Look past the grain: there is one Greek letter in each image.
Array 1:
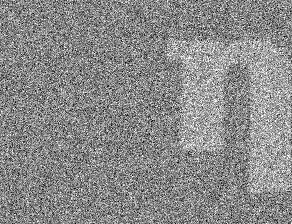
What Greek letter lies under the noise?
eta
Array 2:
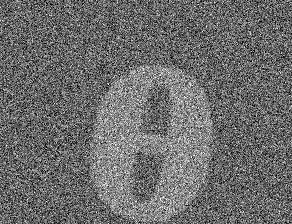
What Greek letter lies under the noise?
theta
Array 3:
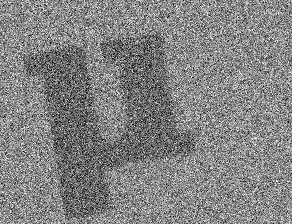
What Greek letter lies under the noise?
mu
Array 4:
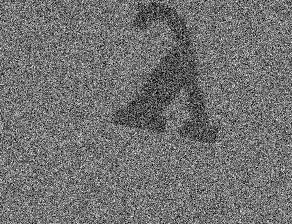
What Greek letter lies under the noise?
lambda
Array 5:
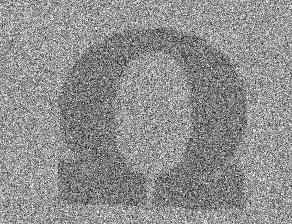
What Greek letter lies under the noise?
omega
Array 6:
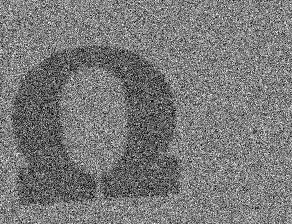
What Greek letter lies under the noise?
omega
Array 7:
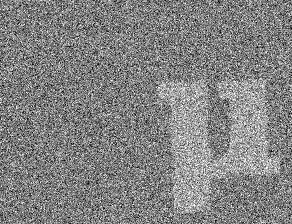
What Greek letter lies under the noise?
mu
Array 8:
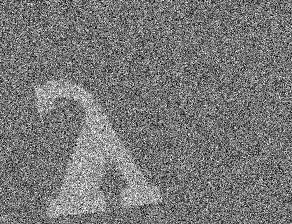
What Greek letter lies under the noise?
lambda
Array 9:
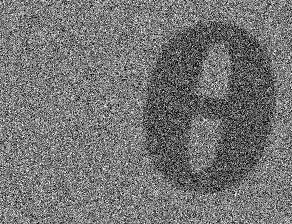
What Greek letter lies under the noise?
theta
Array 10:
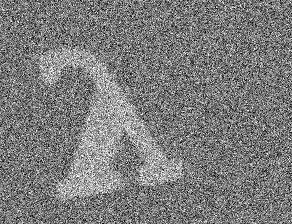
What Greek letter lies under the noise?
lambda
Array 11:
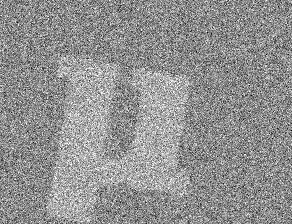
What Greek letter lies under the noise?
mu
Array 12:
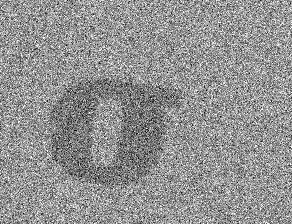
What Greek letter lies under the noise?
sigma
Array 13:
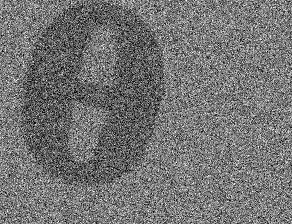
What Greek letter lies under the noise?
theta
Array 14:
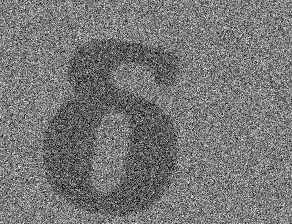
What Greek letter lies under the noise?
delta
